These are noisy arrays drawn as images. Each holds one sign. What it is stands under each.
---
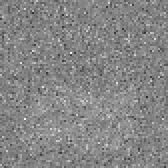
approximately sign
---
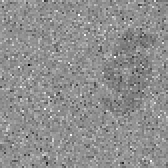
section sign
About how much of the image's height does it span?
half
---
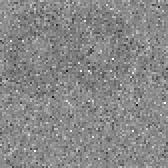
infinity sign
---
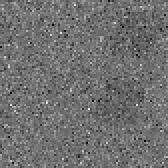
colon
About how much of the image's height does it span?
two thirds
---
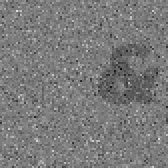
ampersand
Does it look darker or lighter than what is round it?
darker
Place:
middle right
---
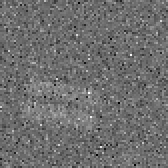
equals sign
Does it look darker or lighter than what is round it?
lighter
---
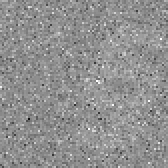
section sign
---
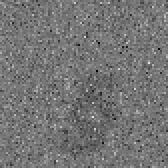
section sign
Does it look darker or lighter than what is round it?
darker
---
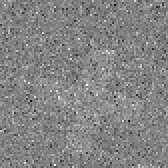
plus sign
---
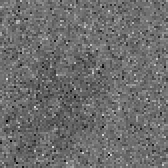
hash sign
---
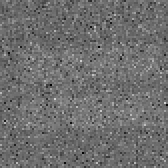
equals sign
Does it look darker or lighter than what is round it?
lighter
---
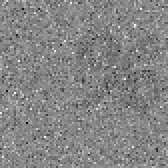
percent sign
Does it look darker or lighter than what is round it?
darker
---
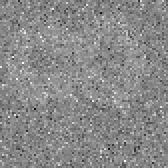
infinity sign
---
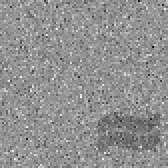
approximately sign
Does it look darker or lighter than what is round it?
darker
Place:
bottom right
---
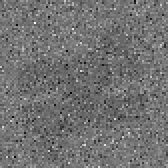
not-equal sign
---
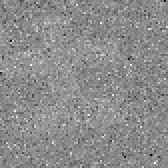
plus-minus sign
